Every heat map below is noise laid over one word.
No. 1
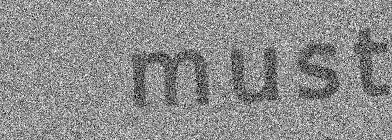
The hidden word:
must
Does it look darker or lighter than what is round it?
darker
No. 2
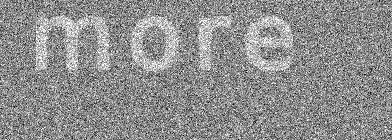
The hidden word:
more
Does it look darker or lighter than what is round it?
lighter
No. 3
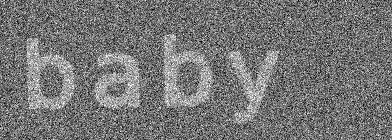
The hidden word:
baby
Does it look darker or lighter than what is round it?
lighter
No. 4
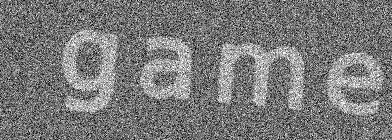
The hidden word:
game
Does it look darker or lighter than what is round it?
lighter
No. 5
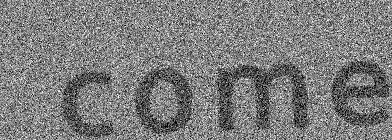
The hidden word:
come
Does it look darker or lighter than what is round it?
darker
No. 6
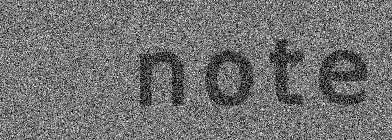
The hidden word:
note
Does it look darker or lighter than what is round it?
darker
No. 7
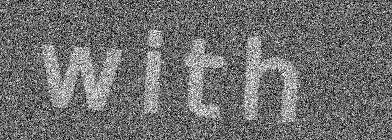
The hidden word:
with
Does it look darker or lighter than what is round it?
lighter
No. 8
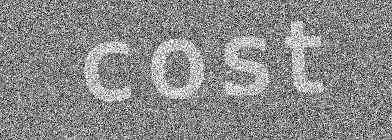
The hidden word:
cost
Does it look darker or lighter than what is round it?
lighter
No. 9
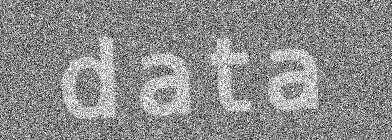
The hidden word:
data
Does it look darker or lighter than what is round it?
lighter
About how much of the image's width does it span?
two thirds
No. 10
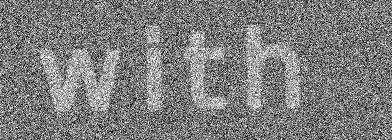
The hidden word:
with
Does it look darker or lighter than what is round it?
lighter
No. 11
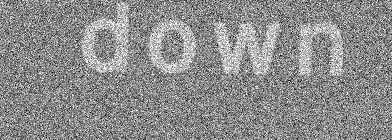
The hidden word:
down
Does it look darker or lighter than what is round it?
lighter
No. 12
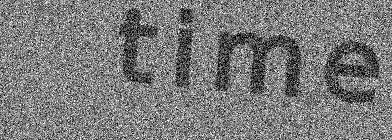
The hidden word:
time
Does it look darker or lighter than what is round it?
darker
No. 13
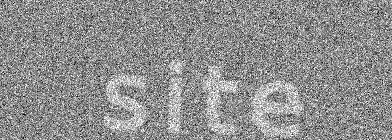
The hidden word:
site
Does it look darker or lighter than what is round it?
lighter
